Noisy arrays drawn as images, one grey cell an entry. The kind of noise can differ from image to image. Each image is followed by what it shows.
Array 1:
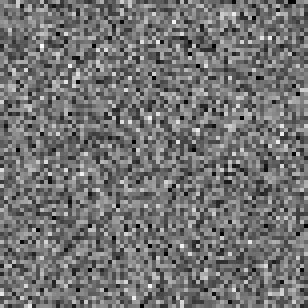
independent entries
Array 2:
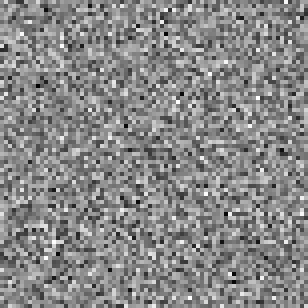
independent entries
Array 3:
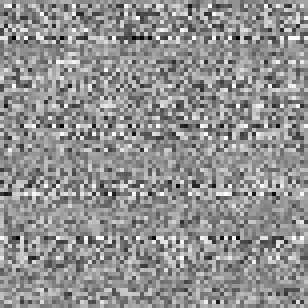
rows of uneven size
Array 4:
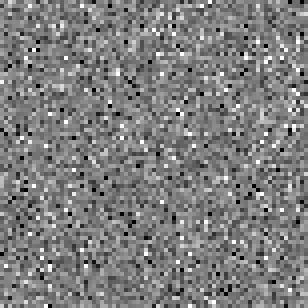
heavy tails
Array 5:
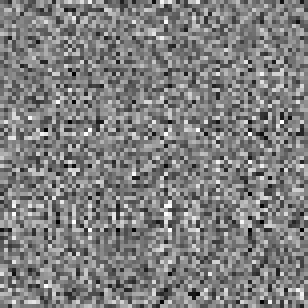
low rank plus noise
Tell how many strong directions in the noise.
three or four
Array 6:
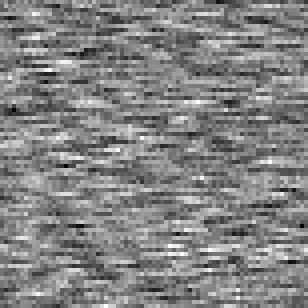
streaked along the rows
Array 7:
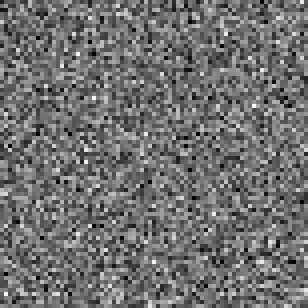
independent entries
